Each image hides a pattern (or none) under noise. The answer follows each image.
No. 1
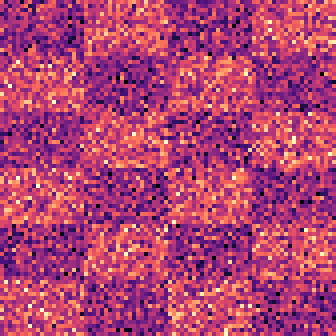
a checkerboard
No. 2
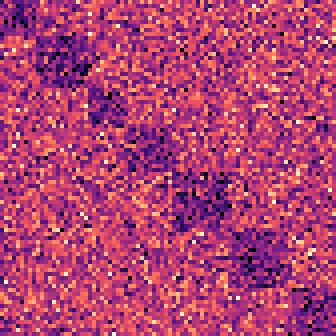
blocks along the diagonal
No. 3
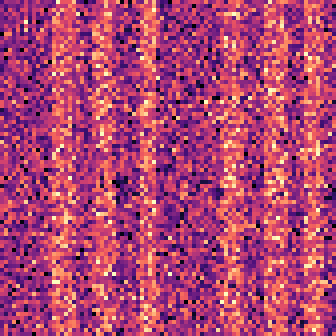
bands of columns
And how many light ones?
6
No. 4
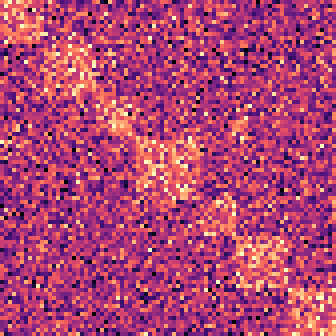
blocks along the diagonal
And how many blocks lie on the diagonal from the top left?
7
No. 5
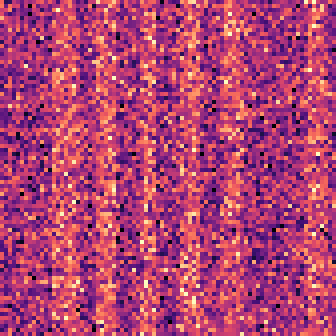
bands of columns
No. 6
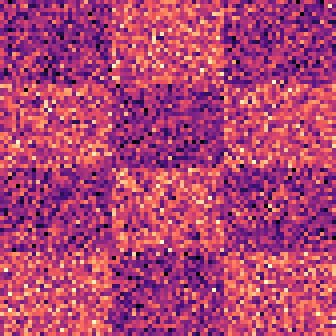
a checkerboard
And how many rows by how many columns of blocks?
4 by 3
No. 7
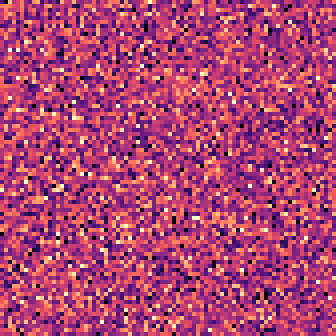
only noise
